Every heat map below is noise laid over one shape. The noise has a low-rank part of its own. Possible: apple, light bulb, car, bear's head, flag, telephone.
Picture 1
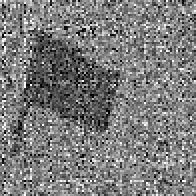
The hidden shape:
flag
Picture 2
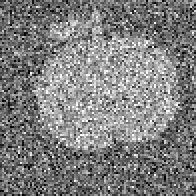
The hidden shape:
apple
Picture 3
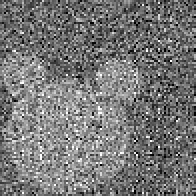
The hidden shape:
bear's head
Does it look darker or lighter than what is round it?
lighter
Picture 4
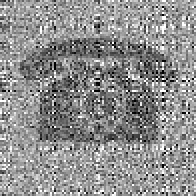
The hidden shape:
telephone
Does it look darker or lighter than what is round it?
darker
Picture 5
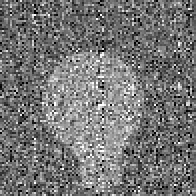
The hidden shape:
light bulb
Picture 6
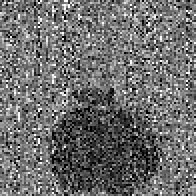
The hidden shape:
apple
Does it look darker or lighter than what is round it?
darker
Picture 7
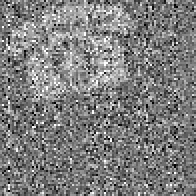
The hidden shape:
telephone
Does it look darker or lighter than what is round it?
lighter
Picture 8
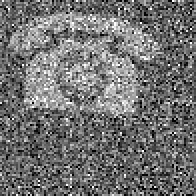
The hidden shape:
telephone
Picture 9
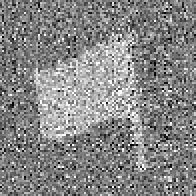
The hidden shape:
flag
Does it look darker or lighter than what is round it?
lighter
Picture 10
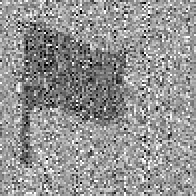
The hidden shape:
flag
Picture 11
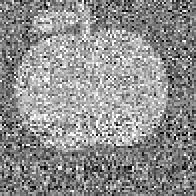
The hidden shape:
apple
